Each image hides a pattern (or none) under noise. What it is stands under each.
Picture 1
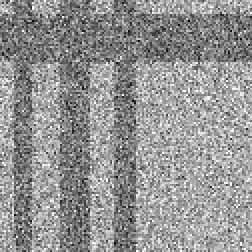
bands of rows crossing bands of columns
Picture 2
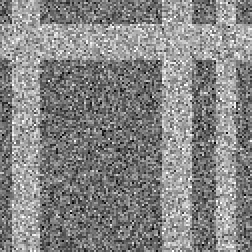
bands of rows crossing bands of columns
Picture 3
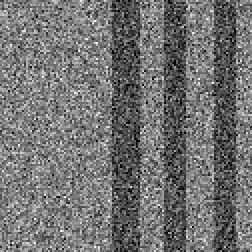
bands of columns
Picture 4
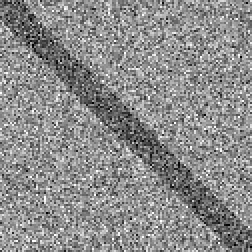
a diagonal band
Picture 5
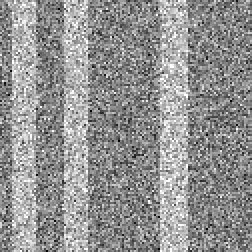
bands of columns
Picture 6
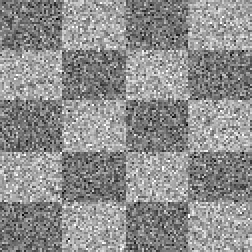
a checkerboard
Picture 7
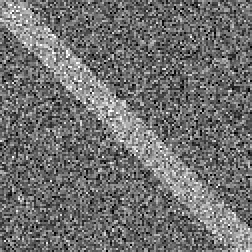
a diagonal band
